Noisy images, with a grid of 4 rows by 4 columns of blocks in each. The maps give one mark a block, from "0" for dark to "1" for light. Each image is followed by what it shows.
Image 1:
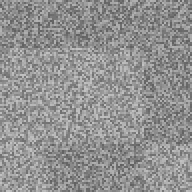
0 0 0 0
1 1 1 0
1 1 1 0
1 0 0 1
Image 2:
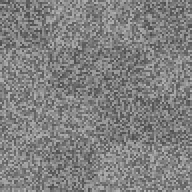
0 1 1 0
1 0 0 1
1 1 0 0
1 0 1 1
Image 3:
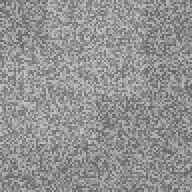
0 1 1 0
1 1 1 0
1 1 0 0
0 0 0 0
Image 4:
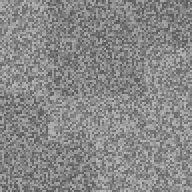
1 0 0 0
1 0 0 1
0 1 1 1
0 0 1 1
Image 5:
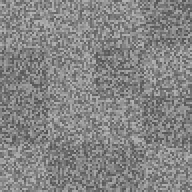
1 1 1 0
0 1 0 1
0 1 1 0
1 0 0 1
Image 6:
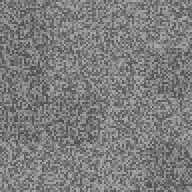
0 1 1 1
0 1 1 0
0 0 1 1
1 1 1 0
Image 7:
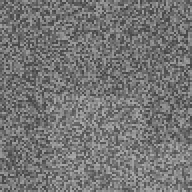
0 0 0 0
0 0 0 0
0 1 1 0
0 1 1 1
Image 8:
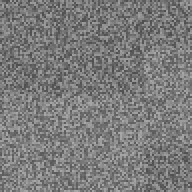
0 0 0 0
0 0 0 1
1 1 1 1
1 1 1 0
